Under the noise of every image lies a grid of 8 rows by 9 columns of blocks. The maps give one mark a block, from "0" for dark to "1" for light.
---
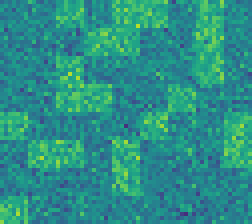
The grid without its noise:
0 0 1 0 1 1 0 1 0
0 0 0 1 1 0 0 1 0
0 0 1 0 0 0 0 1 0
0 0 1 1 0 0 1 0 0
1 0 0 0 0 1 0 0 1
0 1 1 0 1 0 0 0 1
0 0 0 0 1 0 0 0 0
1 0 0 0 0 0 0 0 0
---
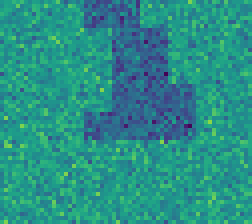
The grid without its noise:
1 1 1 0 0 1 1 1 1
1 1 1 1 0 0 1 1 1
1 1 1 1 0 0 1 1 1
1 1 1 1 0 0 0 1 1
1 1 1 0 0 0 0 1 1
1 1 1 1 1 1 1 1 1
1 1 1 1 1 1 1 1 1
1 1 1 1 1 1 1 1 1
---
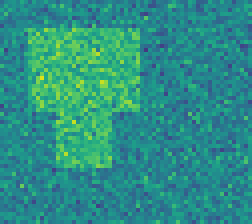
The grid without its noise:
0 0 0 0 0 0 0 0 0
0 1 1 1 1 0 0 0 0
0 1 1 1 1 0 0 0 0
0 1 1 1 1 0 0 0 0
0 0 1 1 0 0 0 0 0
0 0 1 1 0 0 0 0 0
0 0 0 0 0 0 0 0 0
0 0 0 0 0 0 0 0 0
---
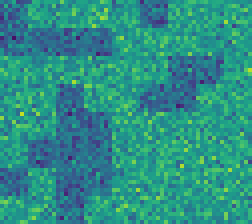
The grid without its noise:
0 1 1 1 1 0 1 1 1
0 0 0 0 1 1 1 1 1
1 1 1 1 1 1 0 0 1
1 1 0 1 1 0 0 1 1
1 1 0 0 1 1 1 1 1
1 0 0 0 1 1 1 1 1
0 1 0 0 1 1 1 1 1
1 1 0 1 1 1 1 1 1
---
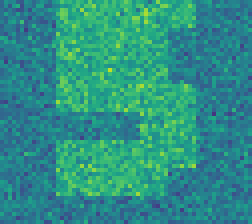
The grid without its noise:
0 0 1 1 1 1 1 0 0
0 0 1 1 1 1 0 0 0
0 0 1 1 1 1 0 0 0
0 0 1 1 1 1 1 0 0
0 0 0 0 0 1 1 0 0
0 0 1 1 1 1 1 0 0
0 0 1 1 1 1 0 0 0
0 0 0 0 0 0 0 0 0
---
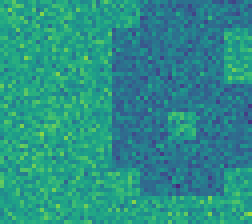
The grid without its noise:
1 1 1 1 1 0 0 0 0
1 1 1 1 0 0 0 0 1
1 1 1 1 0 0 0 0 1
1 1 1 1 0 0 0 0 0
1 1 1 1 0 0 1 0 0
1 1 1 1 0 0 0 0 0
1 1 1 1 1 0 0 0 1
1 1 1 1 1 1 1 1 1
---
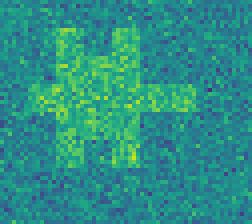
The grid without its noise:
0 0 0 0 0 0 0 0 0
0 0 1 0 1 0 0 0 0
0 0 1 1 1 0 0 0 0
0 1 1 1 1 1 1 0 0
0 0 1 1 1 0 0 0 0
0 0 1 0 1 0 0 0 0
0 0 0 0 0 0 0 0 0
0 0 0 0 0 0 0 0 0
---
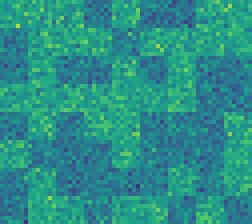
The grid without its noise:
1 1 1 0 1 0 0 1 1
0 1 1 1 0 1 1 1 1
0 1 0 0 1 0 1 0 0
1 1 1 1 1 1 1 0 0
0 1 0 1 1 0 0 0 1
1 0 0 0 1 0 0 0 1
0 1 0 0 0 0 1 0 1
0 1 1 0 1 1 0 1 0
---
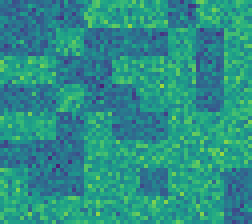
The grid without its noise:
0 0 0 1 1 1 0 1 1
0 0 1 0 0 0 1 0 1
1 1 0 0 1 1 1 0 1
0 0 1 0 0 1 1 0 1
1 1 0 1 0 0 1 1 1
0 0 0 1 1 1 1 1 1
1 0 0 1 1 0 1 1 0
1 1 1 1 1 1 1 1 0
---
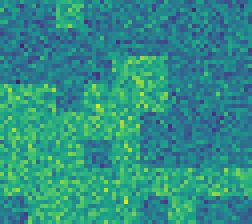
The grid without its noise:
0 0 1 0 0 0 0 0 0
0 0 0 0 0 0 0 0 0
0 0 0 0 1 1 0 0 0
1 1 0 1 1 1 0 0 0
1 1 1 1 1 0 0 0 0
1 1 1 0 1 0 0 0 0
1 1 1 1 1 1 1 1 1
0 1 1 1 1 0 1 0 0
